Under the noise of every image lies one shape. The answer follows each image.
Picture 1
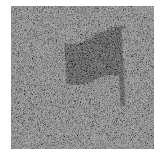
flag
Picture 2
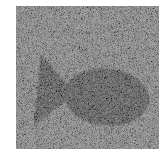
fish
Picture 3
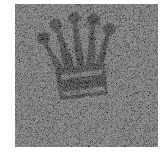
chess queen
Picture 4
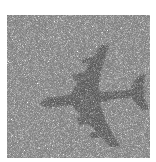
airplane
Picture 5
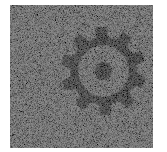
gear
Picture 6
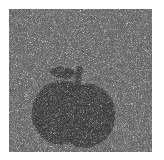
apple
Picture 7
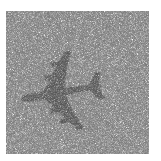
airplane
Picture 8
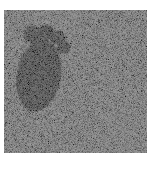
footprint
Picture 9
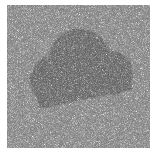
cloud
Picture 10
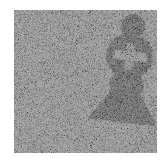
chess bishop
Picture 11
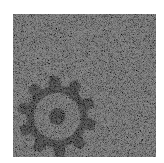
gear
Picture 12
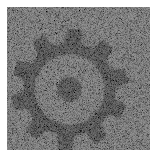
gear
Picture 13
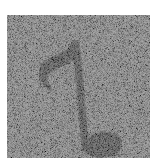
musical note
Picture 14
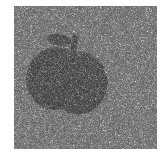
apple
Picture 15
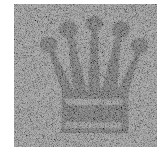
chess queen
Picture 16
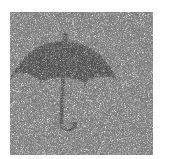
umbrella
